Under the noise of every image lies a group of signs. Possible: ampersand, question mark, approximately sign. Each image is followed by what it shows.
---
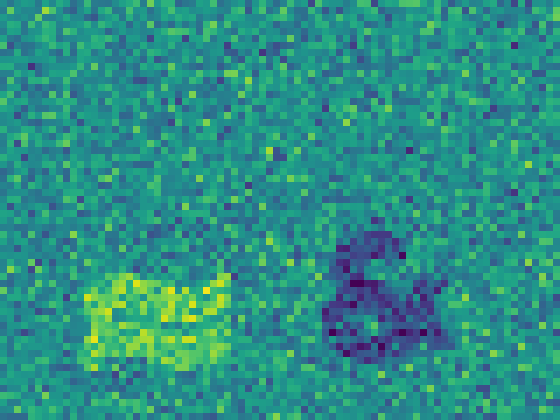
bottom left: light approximately sign; bottom right: dark ampersand
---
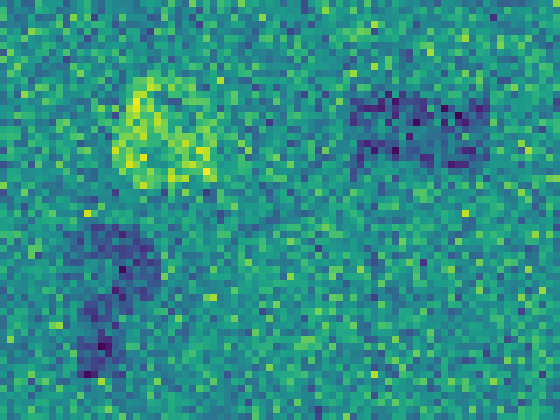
top left: light ampersand; top right: dark approximately sign; bottom left: dark question mark
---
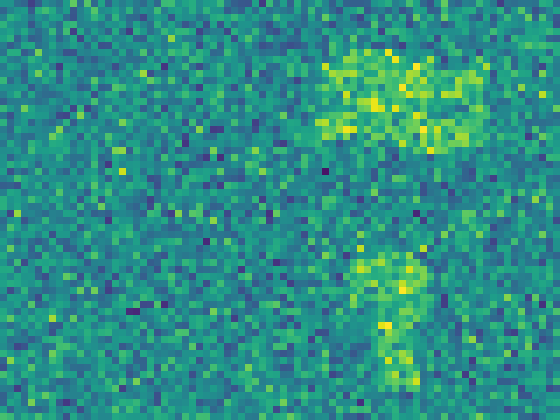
top right: light approximately sign; bottom right: light question mark
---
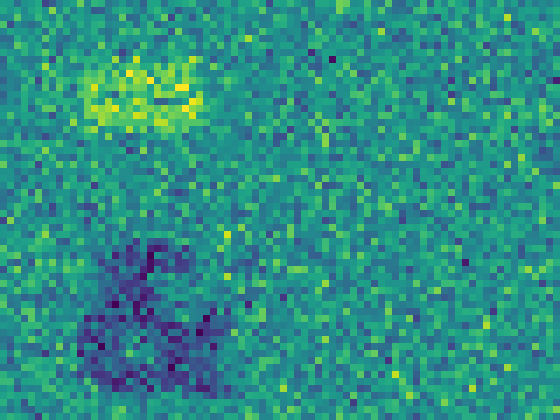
top left: light approximately sign; bottom left: dark ampersand
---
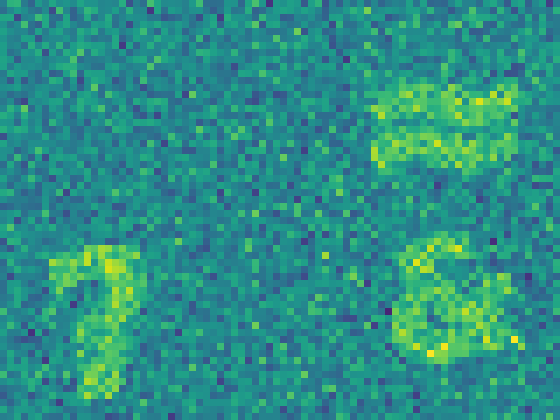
top right: light approximately sign; bottom left: light question mark; bottom right: light ampersand
